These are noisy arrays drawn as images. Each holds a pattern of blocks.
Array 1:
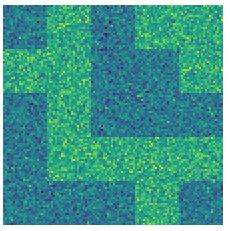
mirrored about the diagonal from the bottom left
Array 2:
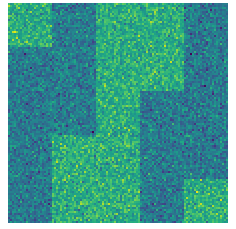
the same after a half turn
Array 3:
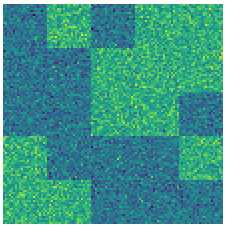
mirrored about the diagonal from the bottom left
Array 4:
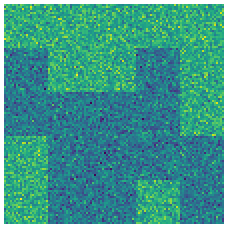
no symmetry
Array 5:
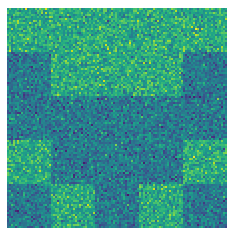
left and right mirror each other
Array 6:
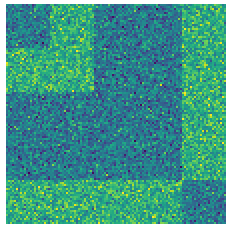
mirrored about the diagonal from the top left
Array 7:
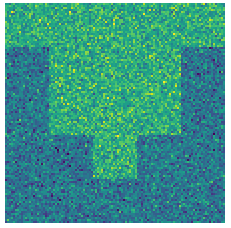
left and right mirror each other
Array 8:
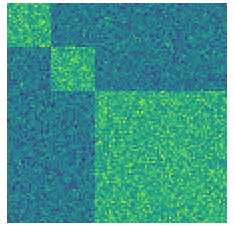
mirrored about the diagonal from the top left
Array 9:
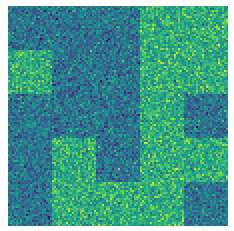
no symmetry
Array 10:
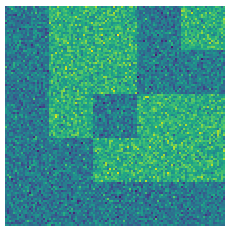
mirrored about the diagonal from the bottom left
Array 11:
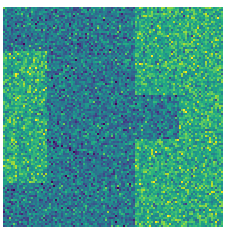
top and bottom mirror each other
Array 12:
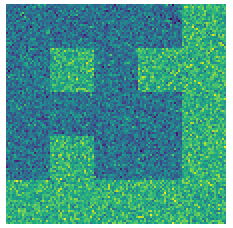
mirrored about the diagonal from the top left
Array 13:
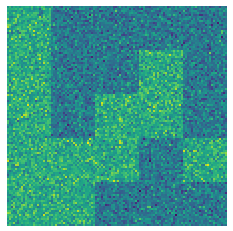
no symmetry
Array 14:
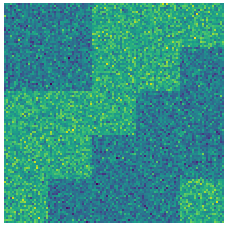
mirrored about the diagonal from the top left
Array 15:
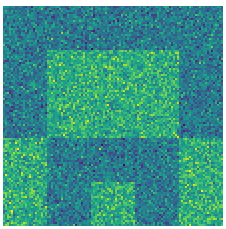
left and right mirror each other
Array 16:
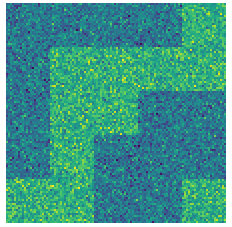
mirrored about the diagonal from the top left
